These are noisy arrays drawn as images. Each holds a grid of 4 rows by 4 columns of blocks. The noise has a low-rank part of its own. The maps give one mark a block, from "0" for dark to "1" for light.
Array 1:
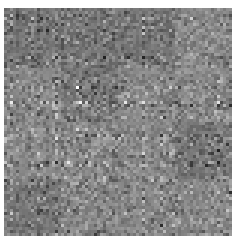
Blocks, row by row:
0 0 0 1
1 0 1 1
1 1 1 0
0 1 1 1
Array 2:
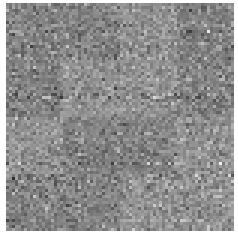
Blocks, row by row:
0 0 1 0
0 1 1 0
1 0 0 1
0 0 1 1
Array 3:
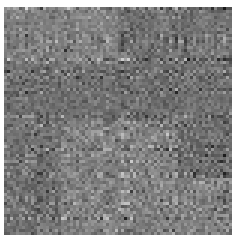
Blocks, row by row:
1 1 0 0
0 0 0 0
0 1 1 0
0 1 1 1
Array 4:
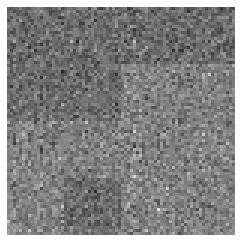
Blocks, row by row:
0 0 0 0
0 0 1 1
1 1 1 1
1 0 1 1
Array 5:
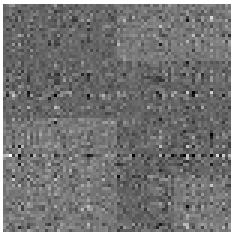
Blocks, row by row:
0 0 1 1
0 0 0 0
1 1 0 0
1 1 0 1
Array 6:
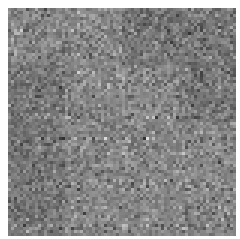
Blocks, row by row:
1 1 0 0
0 1 1 0
0 1 1 1
0 1 1 1
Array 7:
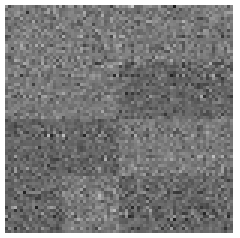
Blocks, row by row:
1 1 1 1
1 1 0 0
0 0 1 1
0 1 0 0
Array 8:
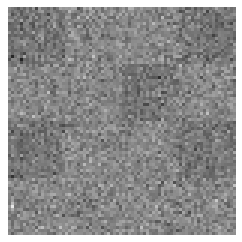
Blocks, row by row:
0 1 1 0
1 1 0 1
0 1 1 0
1 1 1 1
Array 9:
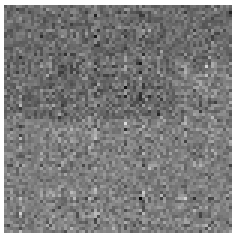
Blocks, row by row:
0 0 0 0
0 0 0 1
1 1 1 1
1 1 1 1
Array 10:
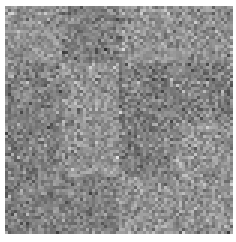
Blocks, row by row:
1 0 1 1
0 1 0 0
0 1 0 1
0 0 1 1
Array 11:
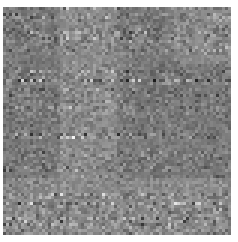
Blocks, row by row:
0 1 0 1
0 1 0 0
0 1 0 0
1 1 1 1
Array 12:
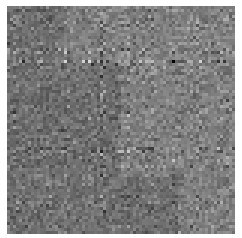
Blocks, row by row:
0 1 1 1
0 0 1 1
0 0 1 1
0 0 0 1
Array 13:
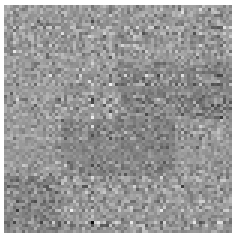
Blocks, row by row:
1 1 1 1
1 1 0 0
1 0 0 1
0 1 1 1
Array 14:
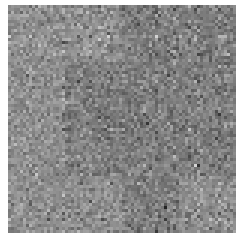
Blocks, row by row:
1 1 0 0
1 0 0 0
1 0 0 0
1 1 0 1
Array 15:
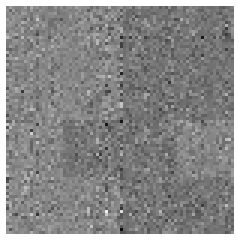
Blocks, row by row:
1 1 0 0
1 1 0 0
1 0 0 1
1 1 0 0
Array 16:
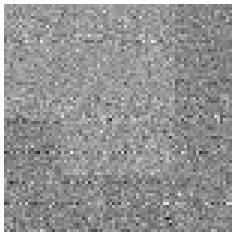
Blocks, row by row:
1 1 1 0
1 1 1 0
0 1 1 0
0 0 0 0
